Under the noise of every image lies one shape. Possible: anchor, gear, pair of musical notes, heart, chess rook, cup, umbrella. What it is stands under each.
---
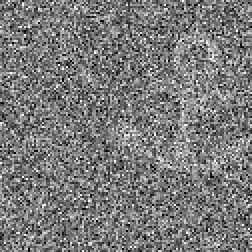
anchor
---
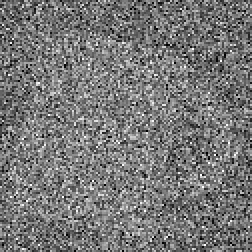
cup
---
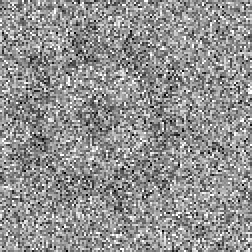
gear
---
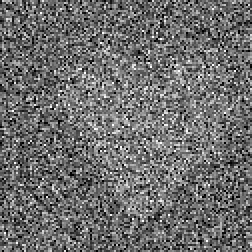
heart
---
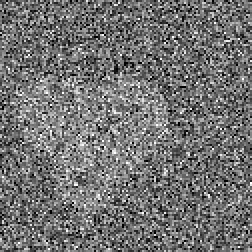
heart
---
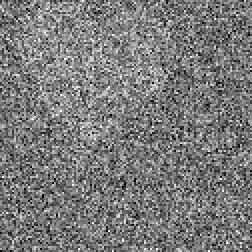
heart
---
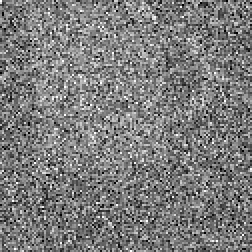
cup
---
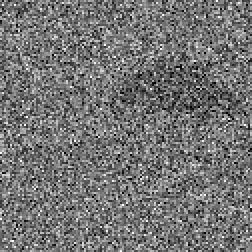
umbrella
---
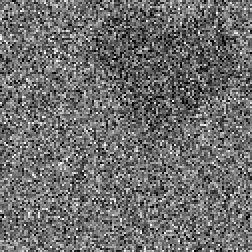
heart
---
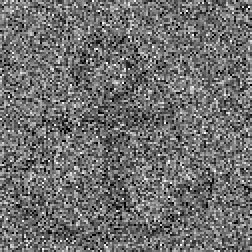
anchor
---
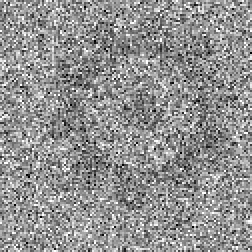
gear
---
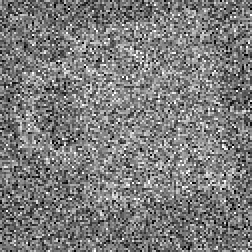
cup
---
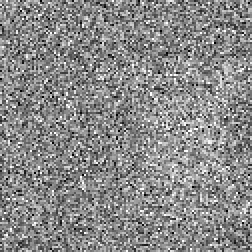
chess rook
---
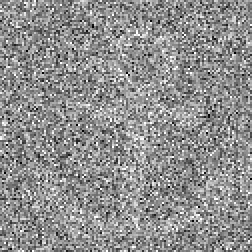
anchor
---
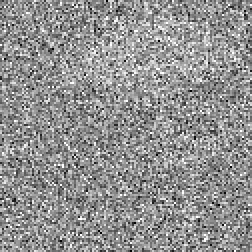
umbrella
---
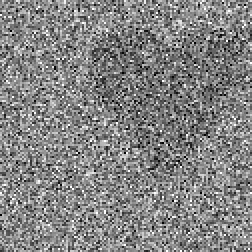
heart
